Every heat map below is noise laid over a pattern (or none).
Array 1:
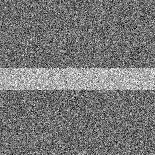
one band of rows
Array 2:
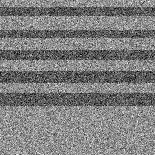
bands of rows
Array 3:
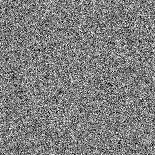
only noise
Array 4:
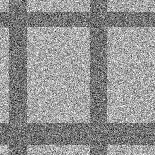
bands of rows crossing bands of columns
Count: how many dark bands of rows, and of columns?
2 and 2
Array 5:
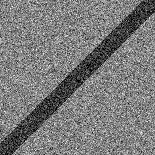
a diagonal band
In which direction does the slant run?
bottom left to top right
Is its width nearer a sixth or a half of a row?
a sixth
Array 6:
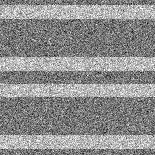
bands of rows
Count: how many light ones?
4
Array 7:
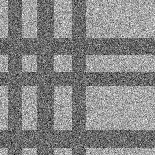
bands of rows crossing bands of columns
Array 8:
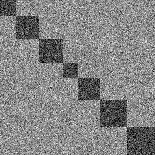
blocks along the diagonal
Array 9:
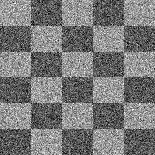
a checkerboard
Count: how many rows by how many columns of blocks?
6 by 5
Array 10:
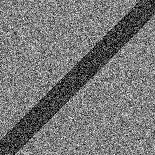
a diagonal band
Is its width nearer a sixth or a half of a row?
a sixth
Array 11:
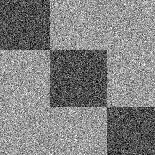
blocks along the diagonal
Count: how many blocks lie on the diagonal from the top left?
3
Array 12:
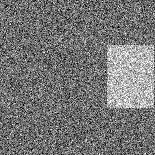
one block
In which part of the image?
middle right
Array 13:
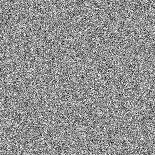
only noise
